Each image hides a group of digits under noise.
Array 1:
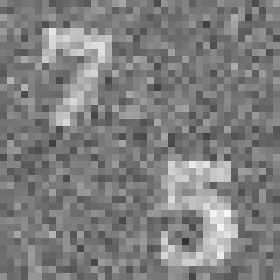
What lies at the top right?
nothing
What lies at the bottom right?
5
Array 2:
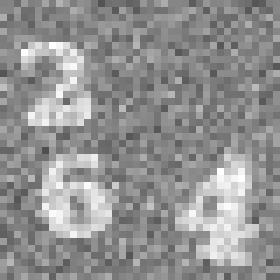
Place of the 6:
bottom left
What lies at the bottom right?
4
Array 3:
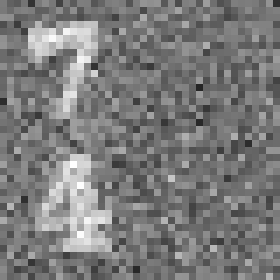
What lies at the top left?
7
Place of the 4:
bottom left
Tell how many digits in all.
2
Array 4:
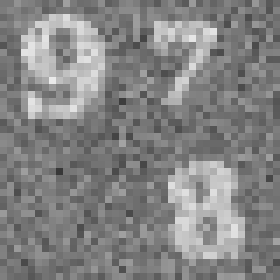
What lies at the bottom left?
nothing
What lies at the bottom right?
8
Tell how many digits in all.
3
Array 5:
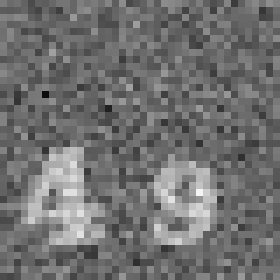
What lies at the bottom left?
4
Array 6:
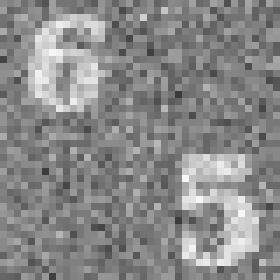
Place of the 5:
bottom right
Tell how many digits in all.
2
